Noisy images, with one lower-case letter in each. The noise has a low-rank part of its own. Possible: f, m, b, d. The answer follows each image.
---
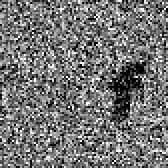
f
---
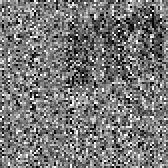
m
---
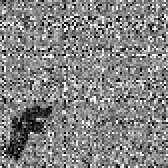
f
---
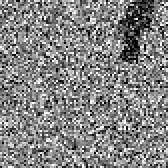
f
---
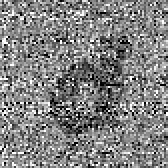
d
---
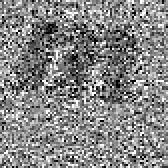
m
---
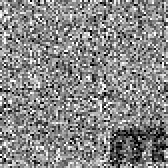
m
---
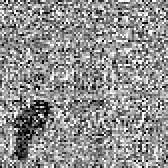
f
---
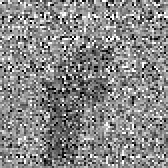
f
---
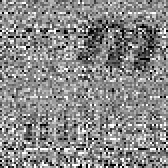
m
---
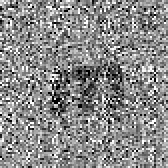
m
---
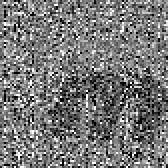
m
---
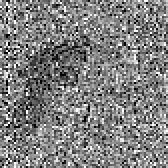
f
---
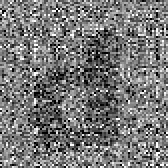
d
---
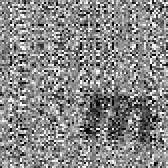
m
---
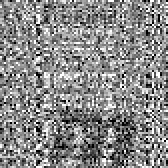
m
